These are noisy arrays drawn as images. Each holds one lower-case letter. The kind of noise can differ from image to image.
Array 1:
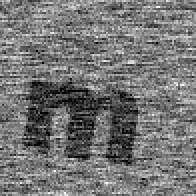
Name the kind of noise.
streaked along the rows
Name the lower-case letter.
m
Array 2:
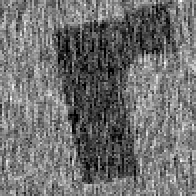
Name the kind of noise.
streaked along the columns
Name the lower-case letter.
r
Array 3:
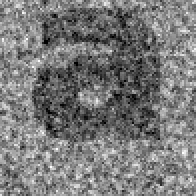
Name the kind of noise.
blotchy
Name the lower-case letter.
a
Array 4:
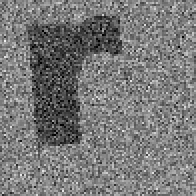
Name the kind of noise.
independent entries
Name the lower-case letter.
r
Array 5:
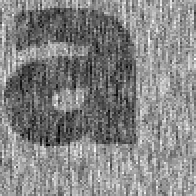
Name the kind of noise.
streaked along the columns
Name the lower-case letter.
a
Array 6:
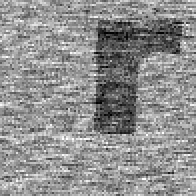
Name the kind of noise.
streaked along the rows
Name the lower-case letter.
r
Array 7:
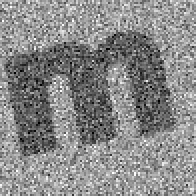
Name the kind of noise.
independent entries
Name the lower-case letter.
m
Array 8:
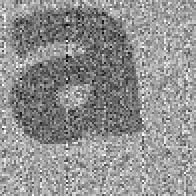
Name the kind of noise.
columns of uneven size
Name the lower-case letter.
a
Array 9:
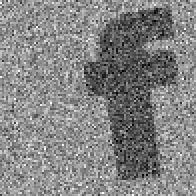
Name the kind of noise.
independent entries
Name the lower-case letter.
f
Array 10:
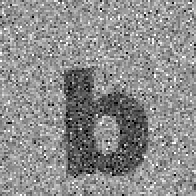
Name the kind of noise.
heavy tails
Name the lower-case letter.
b
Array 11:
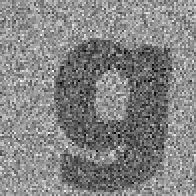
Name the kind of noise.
low rank plus noise
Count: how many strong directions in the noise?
two
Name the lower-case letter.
g
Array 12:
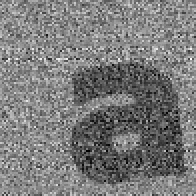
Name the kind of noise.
rows of uneven size
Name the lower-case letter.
a
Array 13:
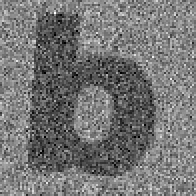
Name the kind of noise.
low rank plus noise
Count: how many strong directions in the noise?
two
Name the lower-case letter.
b
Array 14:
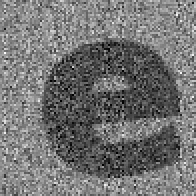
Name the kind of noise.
columns of uneven size
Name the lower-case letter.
e
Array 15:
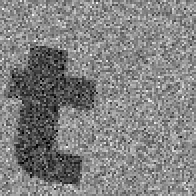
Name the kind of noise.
independent entries
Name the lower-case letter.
t
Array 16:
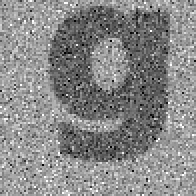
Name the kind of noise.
heavy tails
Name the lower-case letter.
g
